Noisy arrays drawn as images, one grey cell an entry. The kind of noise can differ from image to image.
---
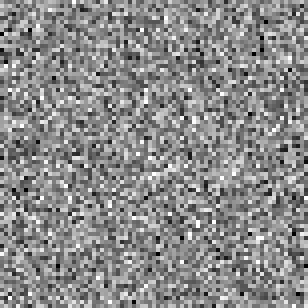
independent entries
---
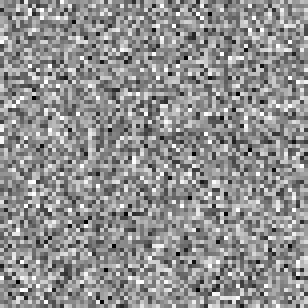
independent entries
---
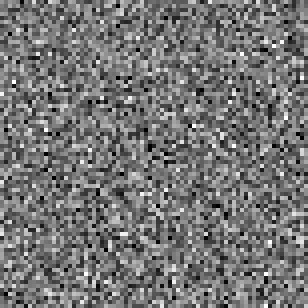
independent entries
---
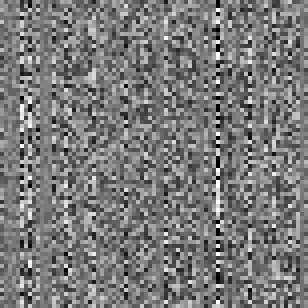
columns of uneven size
